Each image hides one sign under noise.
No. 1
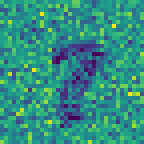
question mark
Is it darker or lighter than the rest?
darker
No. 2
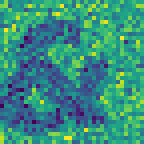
ampersand
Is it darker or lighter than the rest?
darker
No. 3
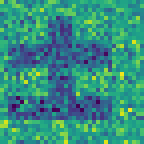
plus-minus sign
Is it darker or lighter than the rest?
darker
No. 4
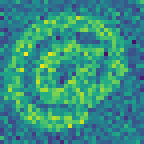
at sign
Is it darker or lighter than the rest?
lighter
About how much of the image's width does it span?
nearly all
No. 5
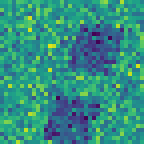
colon
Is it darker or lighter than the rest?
darker
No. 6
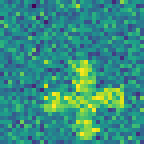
plus sign
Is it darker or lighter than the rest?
lighter
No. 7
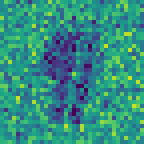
pilcrow
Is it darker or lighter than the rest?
darker
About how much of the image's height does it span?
two thirds
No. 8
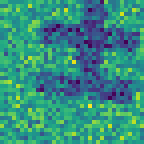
plus-minus sign
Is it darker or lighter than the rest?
darker
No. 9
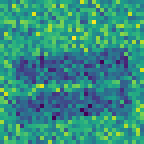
equals sign
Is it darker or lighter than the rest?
darker
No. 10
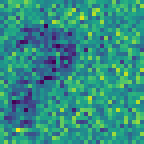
question mark
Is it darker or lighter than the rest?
darker
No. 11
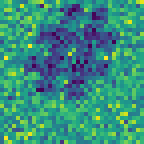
hash sign
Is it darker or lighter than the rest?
darker
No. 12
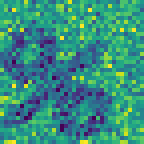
percent sign
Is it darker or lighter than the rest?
darker
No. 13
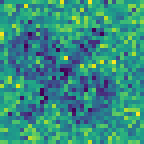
percent sign
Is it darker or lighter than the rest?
darker
